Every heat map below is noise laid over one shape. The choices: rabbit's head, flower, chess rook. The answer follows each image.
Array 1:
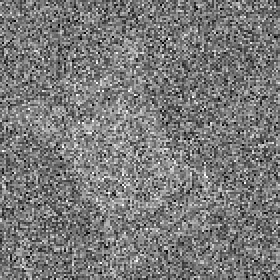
chess rook
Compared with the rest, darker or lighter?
lighter
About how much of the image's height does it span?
nearly all
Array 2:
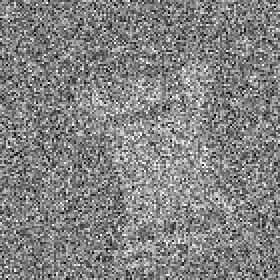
chess rook
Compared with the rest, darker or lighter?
lighter
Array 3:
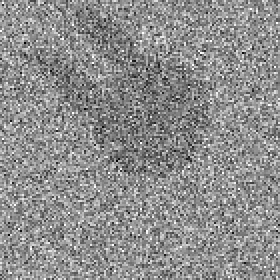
rabbit's head
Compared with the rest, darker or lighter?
darker
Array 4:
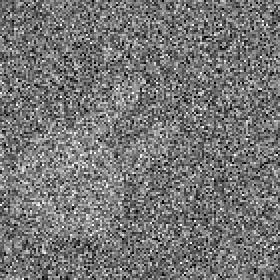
rabbit's head
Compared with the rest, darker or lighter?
lighter
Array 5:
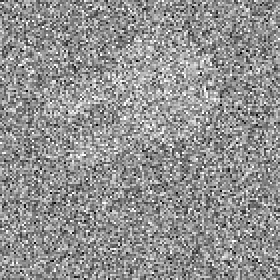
rabbit's head
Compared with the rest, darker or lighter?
lighter
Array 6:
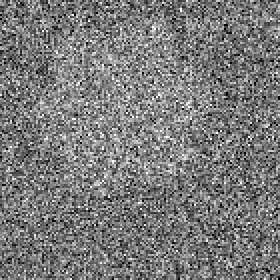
flower
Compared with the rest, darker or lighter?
lighter
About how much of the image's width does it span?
two thirds
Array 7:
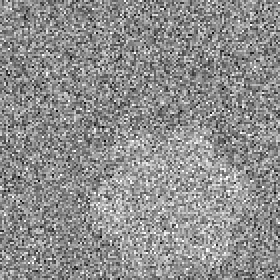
flower
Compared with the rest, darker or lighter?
lighter
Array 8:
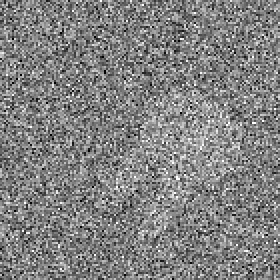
rabbit's head
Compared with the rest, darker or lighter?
lighter
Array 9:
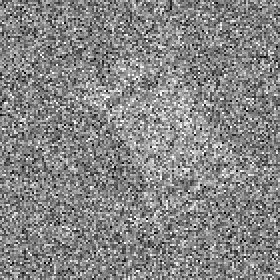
chess rook
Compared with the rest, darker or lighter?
lighter
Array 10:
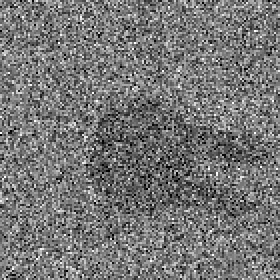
rabbit's head
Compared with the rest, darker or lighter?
darker
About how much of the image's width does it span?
two thirds
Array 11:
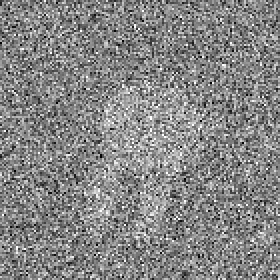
rabbit's head
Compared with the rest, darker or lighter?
lighter
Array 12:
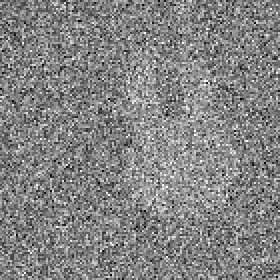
rabbit's head
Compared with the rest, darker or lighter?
lighter
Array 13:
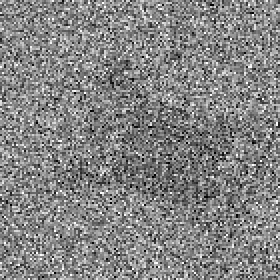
chess rook
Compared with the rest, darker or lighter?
darker
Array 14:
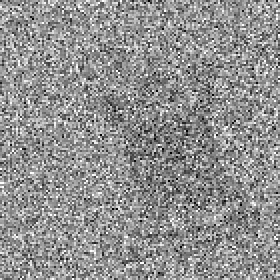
chess rook
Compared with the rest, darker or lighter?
darker
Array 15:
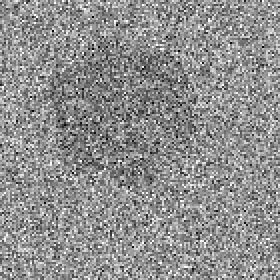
flower
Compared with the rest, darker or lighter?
darker
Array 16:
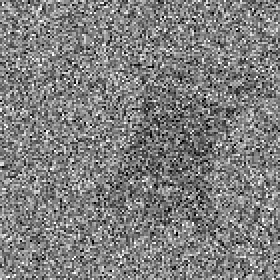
chess rook
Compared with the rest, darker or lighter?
darker
